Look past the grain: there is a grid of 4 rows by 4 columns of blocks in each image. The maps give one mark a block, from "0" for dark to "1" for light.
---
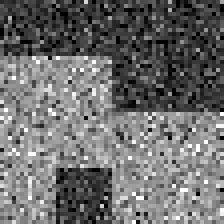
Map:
0 0 0 0
1 1 0 0
1 1 1 1
1 0 1 1
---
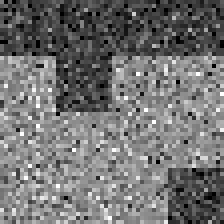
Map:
0 0 0 0
1 0 1 1
1 1 1 1
1 1 1 0
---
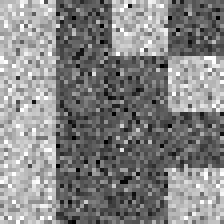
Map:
1 0 1 0
1 0 0 1
1 0 0 0
1 0 0 1
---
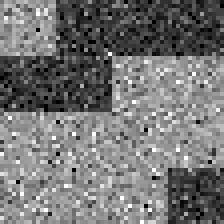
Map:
1 0 0 0
0 0 1 1
1 1 1 1
1 1 1 0
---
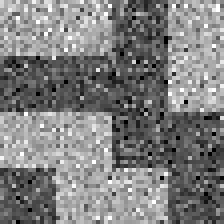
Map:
1 1 0 1
0 0 0 1
1 1 0 0
0 1 1 0
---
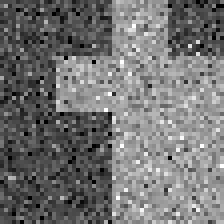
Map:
0 0 1 0
0 1 1 1
0 0 1 1
0 0 1 1
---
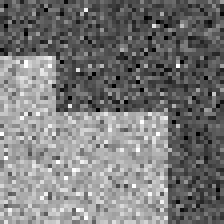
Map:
0 0 0 0
1 0 0 0
1 1 1 0
1 1 1 0
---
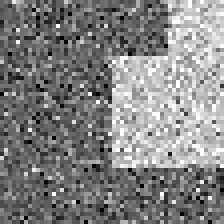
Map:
0 0 0 1
0 0 1 1
0 0 1 1
0 0 0 0
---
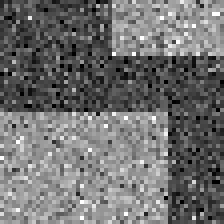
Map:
0 0 1 1
0 0 0 0
1 1 1 0
1 1 1 0
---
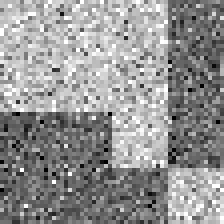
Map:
1 1 1 0
1 1 1 0
0 0 1 0
0 0 0 1
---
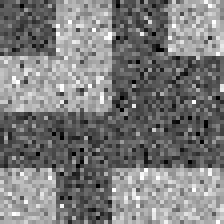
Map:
0 1 0 1
1 1 0 0
0 0 0 0
1 0 1 1
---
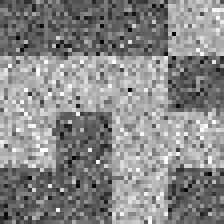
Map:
0 0 0 1
1 1 1 0
1 0 1 1
0 0 1 0
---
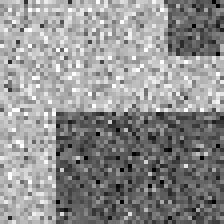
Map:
1 1 1 0
1 1 1 1
1 0 0 0
1 0 0 0
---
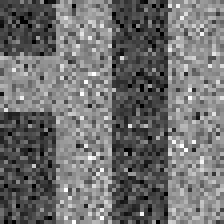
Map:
0 1 0 1
1 1 0 1
0 1 0 1
0 1 0 1
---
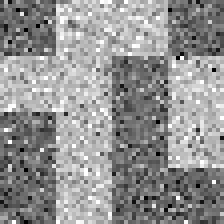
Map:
0 1 1 0
1 1 0 1
0 1 0 1
0 1 0 0
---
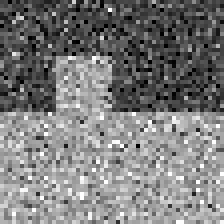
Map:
0 0 0 0
0 1 0 0
1 1 1 1
1 1 1 1
